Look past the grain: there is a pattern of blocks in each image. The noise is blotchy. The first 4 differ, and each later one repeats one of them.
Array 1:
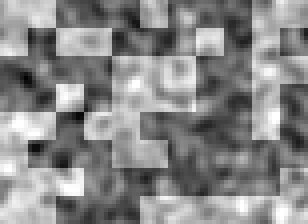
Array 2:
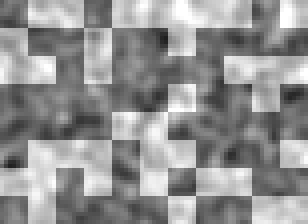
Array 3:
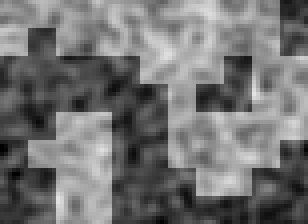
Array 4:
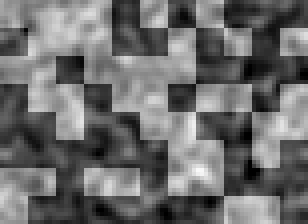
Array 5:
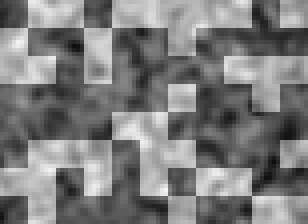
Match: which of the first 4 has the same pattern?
2
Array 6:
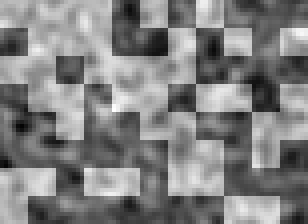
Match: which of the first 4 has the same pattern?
4
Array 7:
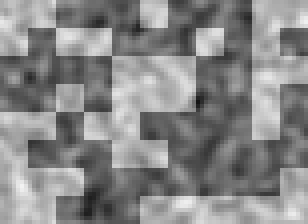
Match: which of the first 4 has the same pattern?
1
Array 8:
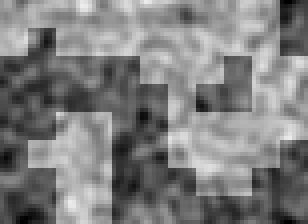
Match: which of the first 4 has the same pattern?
3
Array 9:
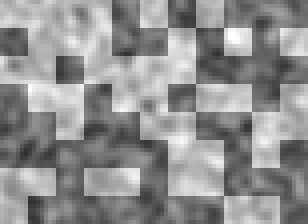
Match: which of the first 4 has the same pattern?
4
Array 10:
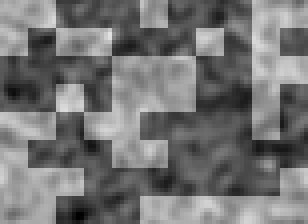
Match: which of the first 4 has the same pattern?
1
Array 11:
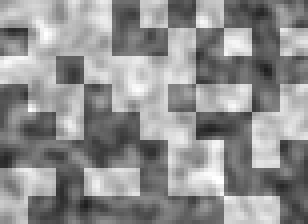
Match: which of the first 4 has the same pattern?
4
